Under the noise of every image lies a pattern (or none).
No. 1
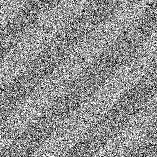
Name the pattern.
diagonal stripes
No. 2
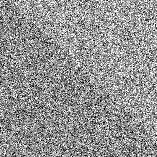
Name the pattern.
a sharp edge
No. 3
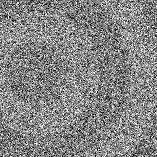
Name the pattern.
rings round one point
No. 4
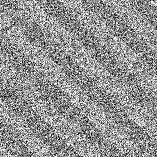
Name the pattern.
diagonal stripes
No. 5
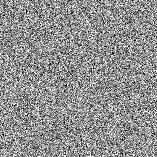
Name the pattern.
only noise
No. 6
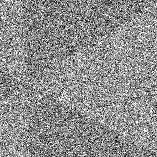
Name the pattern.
spokes from one point
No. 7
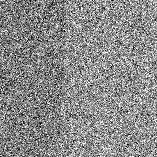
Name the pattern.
a sharp edge
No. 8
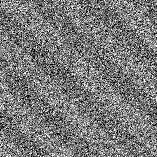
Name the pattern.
diagonal stripes
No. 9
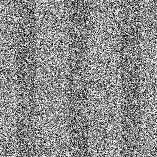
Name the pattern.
vertical stripes
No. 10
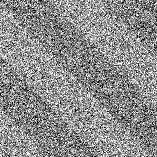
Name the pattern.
diagonal stripes
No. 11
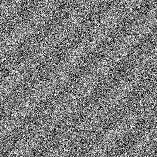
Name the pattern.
diagonal stripes
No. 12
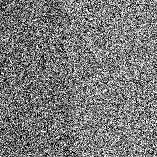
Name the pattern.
a sharp edge
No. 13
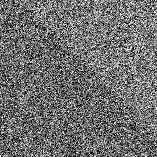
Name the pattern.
a sharp edge
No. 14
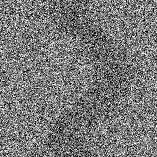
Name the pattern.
a wavy band
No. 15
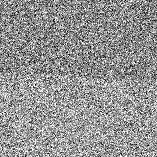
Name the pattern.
a sharp edge
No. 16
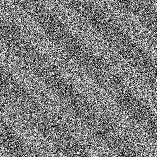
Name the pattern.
diagonal stripes
